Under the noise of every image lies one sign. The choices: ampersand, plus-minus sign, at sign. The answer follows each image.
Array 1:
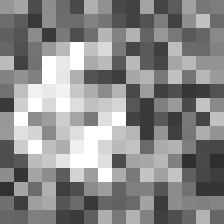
ampersand
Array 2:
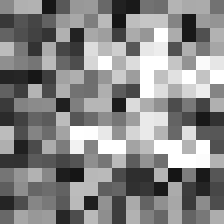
plus-minus sign
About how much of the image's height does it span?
two thirds
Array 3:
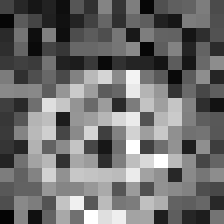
at sign
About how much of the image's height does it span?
two thirds
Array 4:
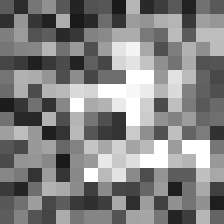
plus-minus sign
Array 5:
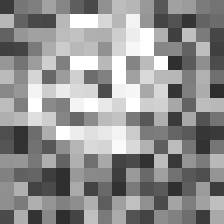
at sign
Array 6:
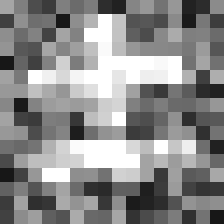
plus-minus sign
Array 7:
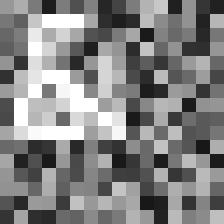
ampersand
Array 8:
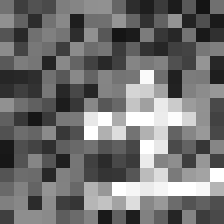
plus-minus sign
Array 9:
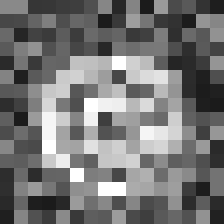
at sign
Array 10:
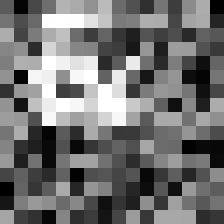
ampersand
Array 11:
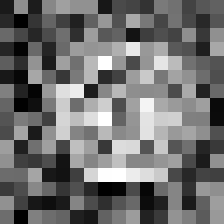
at sign
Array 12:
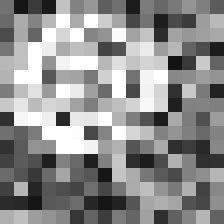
at sign
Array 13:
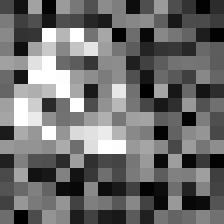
ampersand
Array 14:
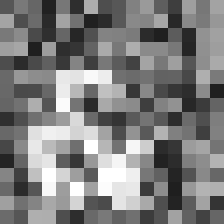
ampersand
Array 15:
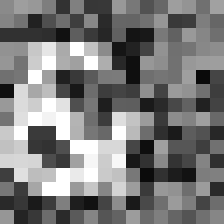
ampersand
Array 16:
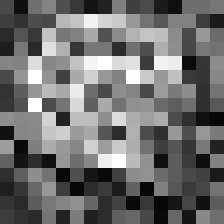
at sign
